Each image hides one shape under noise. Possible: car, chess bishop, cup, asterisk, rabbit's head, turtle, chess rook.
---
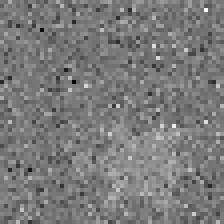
turtle
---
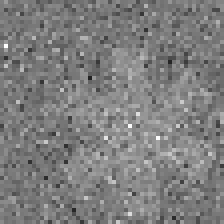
asterisk
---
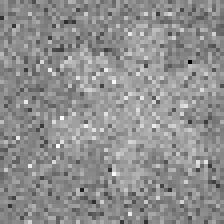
asterisk
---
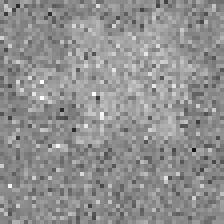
turtle
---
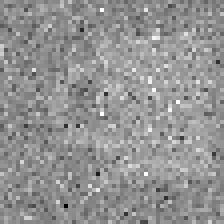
cup
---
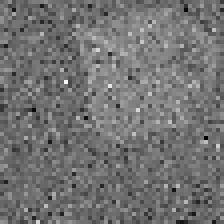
cup
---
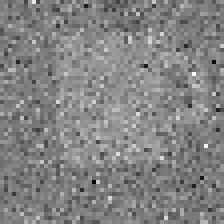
cup
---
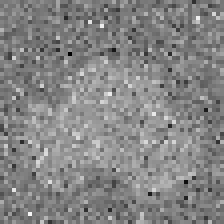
car
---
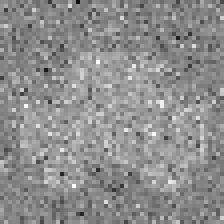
car
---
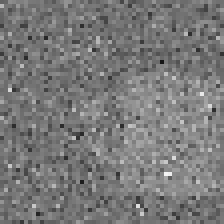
cup
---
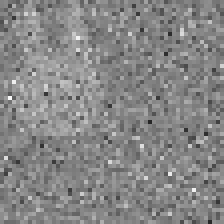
rabbit's head
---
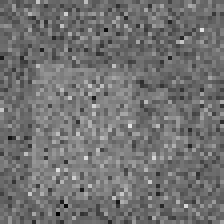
cup
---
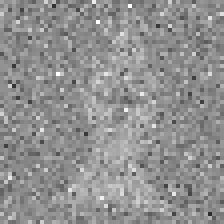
chess bishop
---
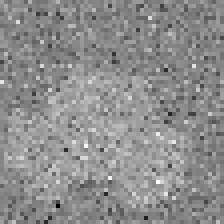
car
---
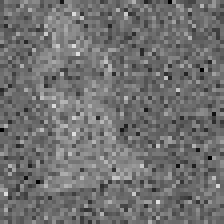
chess bishop
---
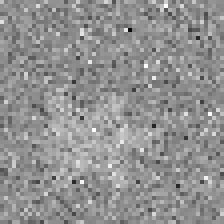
turtle
